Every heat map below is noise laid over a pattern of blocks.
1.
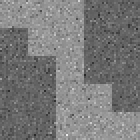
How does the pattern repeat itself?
the same after a half turn
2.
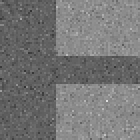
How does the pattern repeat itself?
top and bottom mirror each other
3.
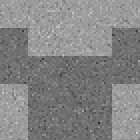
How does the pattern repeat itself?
left and right mirror each other
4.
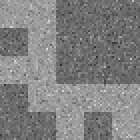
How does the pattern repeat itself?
mirrored about the diagonal from the bottom left
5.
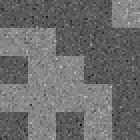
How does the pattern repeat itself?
mirrored about the diagonal from the bottom left
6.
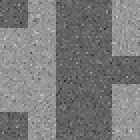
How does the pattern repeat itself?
top and bottom mirror each other
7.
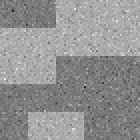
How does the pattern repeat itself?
no symmetry
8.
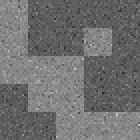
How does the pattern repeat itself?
mirrored about the diagonal from the bottom left
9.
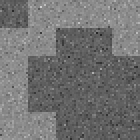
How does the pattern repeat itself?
mirrored about the diagonal from the top left
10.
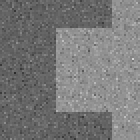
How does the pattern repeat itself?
top and bottom mirror each other
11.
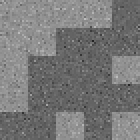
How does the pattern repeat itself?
mirrored about the diagonal from the top left
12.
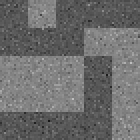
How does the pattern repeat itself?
no symmetry
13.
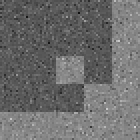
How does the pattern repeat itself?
mirrored about the diagonal from the top left
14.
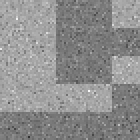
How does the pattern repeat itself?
no symmetry
